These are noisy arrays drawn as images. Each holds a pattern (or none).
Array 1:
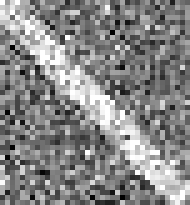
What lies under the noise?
a diagonal band
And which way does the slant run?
top left to bottom right
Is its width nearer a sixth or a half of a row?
a sixth
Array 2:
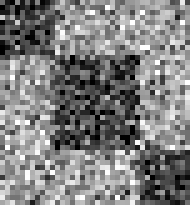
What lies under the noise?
blocks along the diagonal
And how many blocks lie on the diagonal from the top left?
3
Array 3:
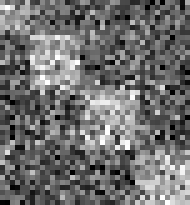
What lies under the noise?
blocks along the diagonal
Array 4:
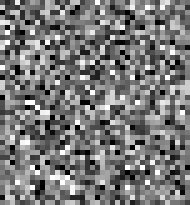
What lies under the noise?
only noise
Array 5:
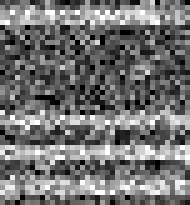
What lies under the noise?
bands of rows
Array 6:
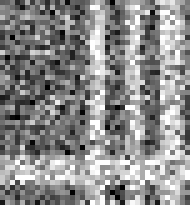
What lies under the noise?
bands of rows crossing bands of columns
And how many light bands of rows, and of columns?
1 and 3
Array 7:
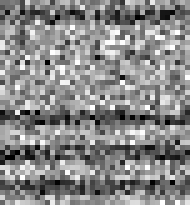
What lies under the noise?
bands of rows
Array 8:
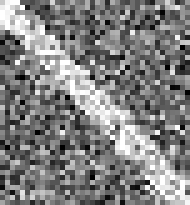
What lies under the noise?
a diagonal band
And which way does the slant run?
top left to bottom right
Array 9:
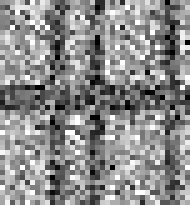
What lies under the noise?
bands of rows crossing bands of columns
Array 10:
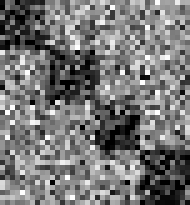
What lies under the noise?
blocks along the diagonal
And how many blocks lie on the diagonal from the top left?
4
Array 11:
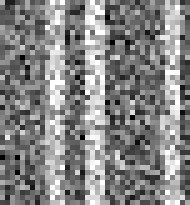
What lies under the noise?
bands of columns
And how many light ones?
3
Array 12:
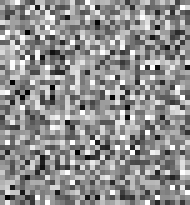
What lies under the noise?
only noise
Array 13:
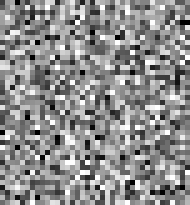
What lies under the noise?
only noise
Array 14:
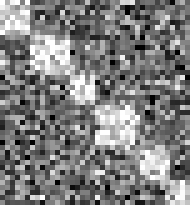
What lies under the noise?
blocks along the diagonal
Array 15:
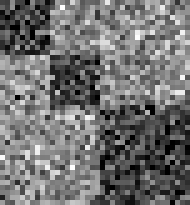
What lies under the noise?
blocks along the diagonal
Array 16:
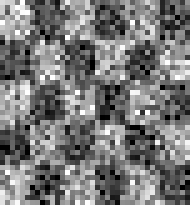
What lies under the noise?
a checkerboard
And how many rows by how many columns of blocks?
5 by 6
